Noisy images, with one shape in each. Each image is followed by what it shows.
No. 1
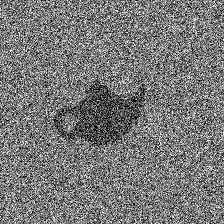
teapot
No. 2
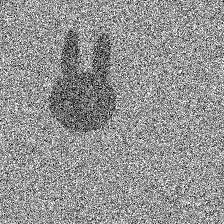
rabbit's head
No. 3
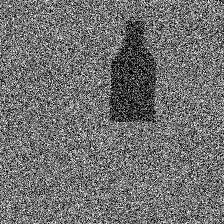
bottle
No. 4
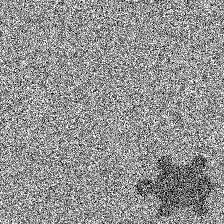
turtle
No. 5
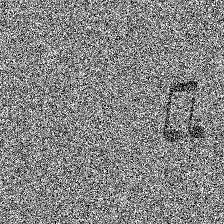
pair of musical notes
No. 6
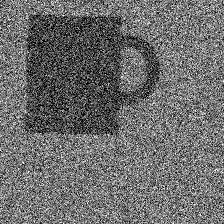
cup
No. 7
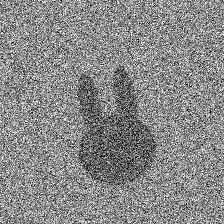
rabbit's head
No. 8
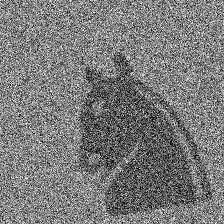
chess knight
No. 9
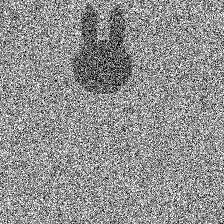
rabbit's head
